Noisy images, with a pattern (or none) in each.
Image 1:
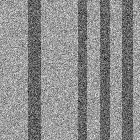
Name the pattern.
bands of columns
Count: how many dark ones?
4
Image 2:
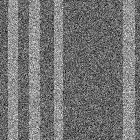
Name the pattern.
bands of columns
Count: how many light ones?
4
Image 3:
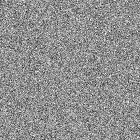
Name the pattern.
only noise
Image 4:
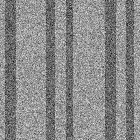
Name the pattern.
bands of columns
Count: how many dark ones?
5
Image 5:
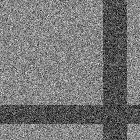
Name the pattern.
bands of rows crossing bands of columns
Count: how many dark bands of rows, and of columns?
1 and 1
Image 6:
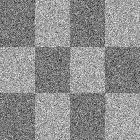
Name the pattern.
a checkerboard
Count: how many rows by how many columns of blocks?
3 by 4
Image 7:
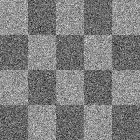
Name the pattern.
a checkerboard
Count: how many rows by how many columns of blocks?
4 by 5
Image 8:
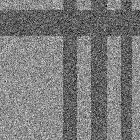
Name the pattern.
bands of rows crossing bands of columns
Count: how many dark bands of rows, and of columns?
1 and 3
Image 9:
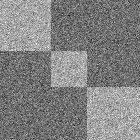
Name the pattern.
blocks along the diagonal
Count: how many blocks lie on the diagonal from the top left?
3
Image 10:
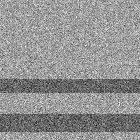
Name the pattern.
bands of rows
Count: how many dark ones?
2
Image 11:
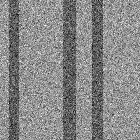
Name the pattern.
bands of columns
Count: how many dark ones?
3
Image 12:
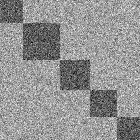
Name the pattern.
blocks along the diagonal
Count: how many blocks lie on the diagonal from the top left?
5
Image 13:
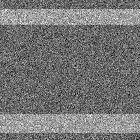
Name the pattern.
bands of rows
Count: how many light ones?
2
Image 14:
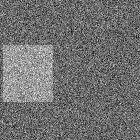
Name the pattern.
one block
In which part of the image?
middle left
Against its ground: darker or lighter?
lighter
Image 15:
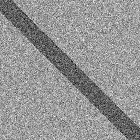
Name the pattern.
a diagonal band
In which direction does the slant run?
top left to bottom right
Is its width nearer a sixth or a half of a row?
a sixth
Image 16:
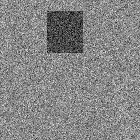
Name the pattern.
one block
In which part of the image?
top middle
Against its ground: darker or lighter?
darker
